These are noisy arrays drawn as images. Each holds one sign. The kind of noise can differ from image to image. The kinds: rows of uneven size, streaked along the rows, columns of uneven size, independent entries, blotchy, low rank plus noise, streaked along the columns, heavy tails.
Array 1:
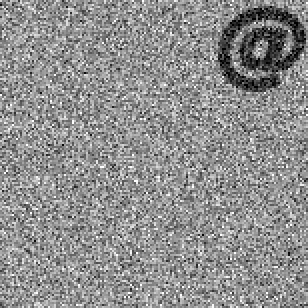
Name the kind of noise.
independent entries
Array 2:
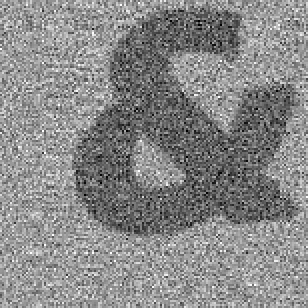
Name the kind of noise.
low rank plus noise
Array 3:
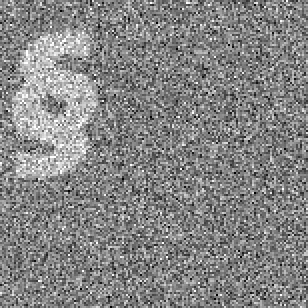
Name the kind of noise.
independent entries
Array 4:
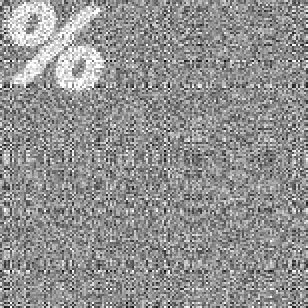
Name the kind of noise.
low rank plus noise
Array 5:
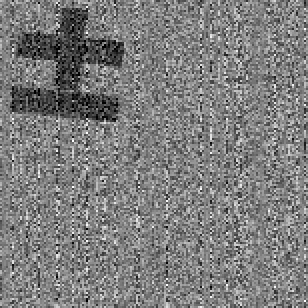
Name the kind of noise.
columns of uneven size
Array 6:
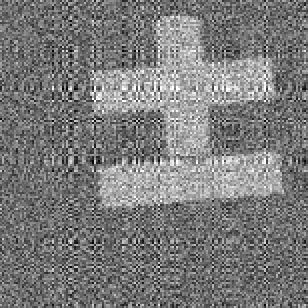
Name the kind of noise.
low rank plus noise
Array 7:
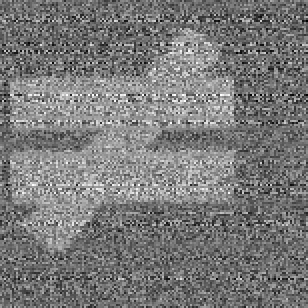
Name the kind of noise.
rows of uneven size
